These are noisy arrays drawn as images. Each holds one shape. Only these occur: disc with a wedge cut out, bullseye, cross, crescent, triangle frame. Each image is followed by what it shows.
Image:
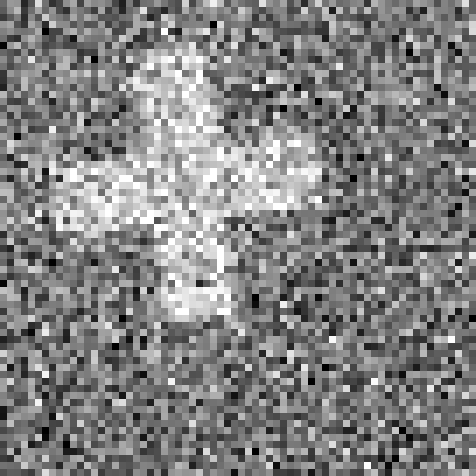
cross
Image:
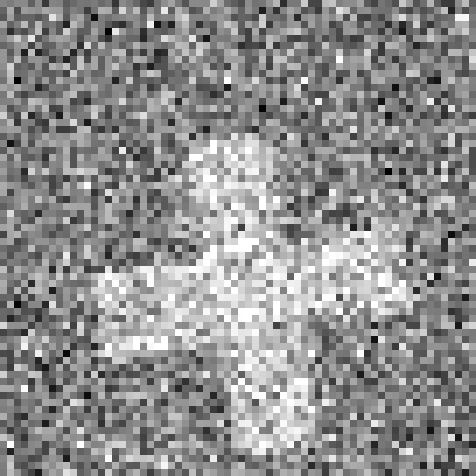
cross
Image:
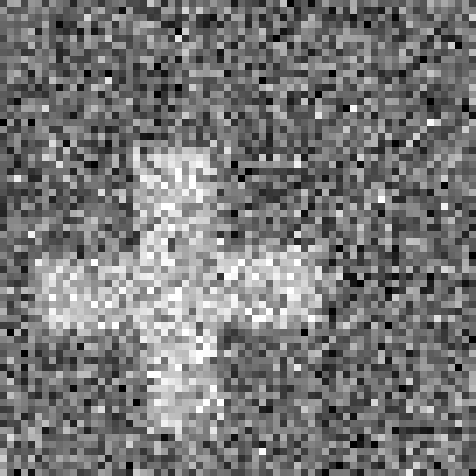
cross
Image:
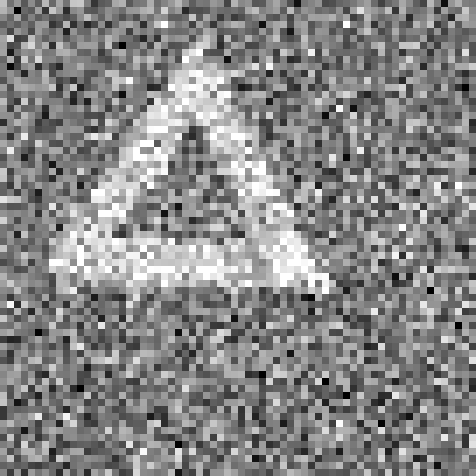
triangle frame
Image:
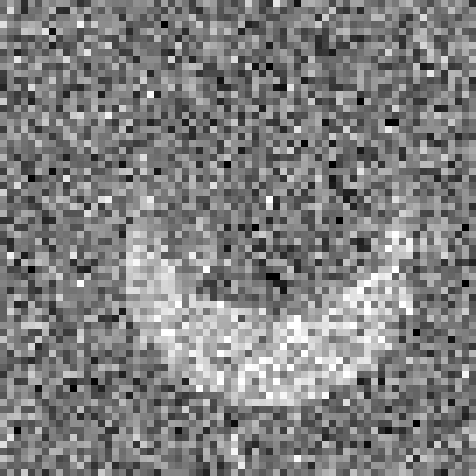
crescent
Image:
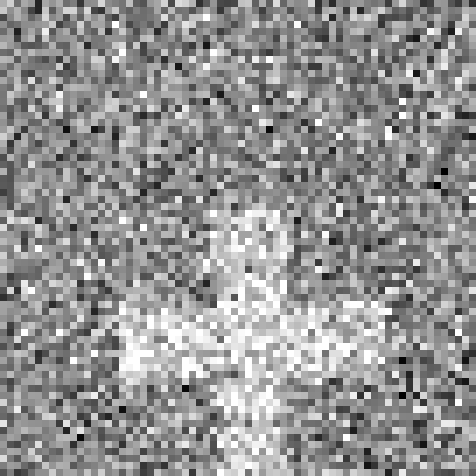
cross
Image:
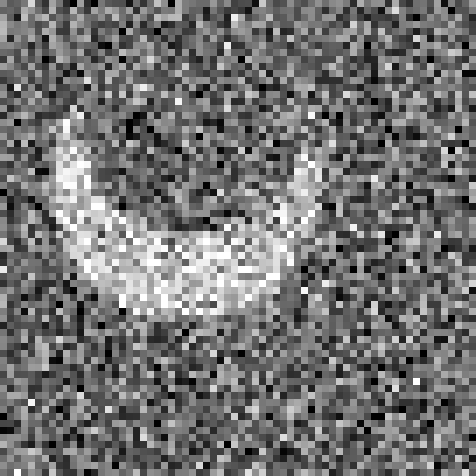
crescent
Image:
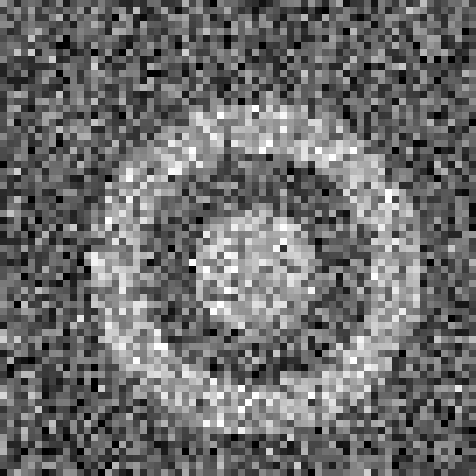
bullseye
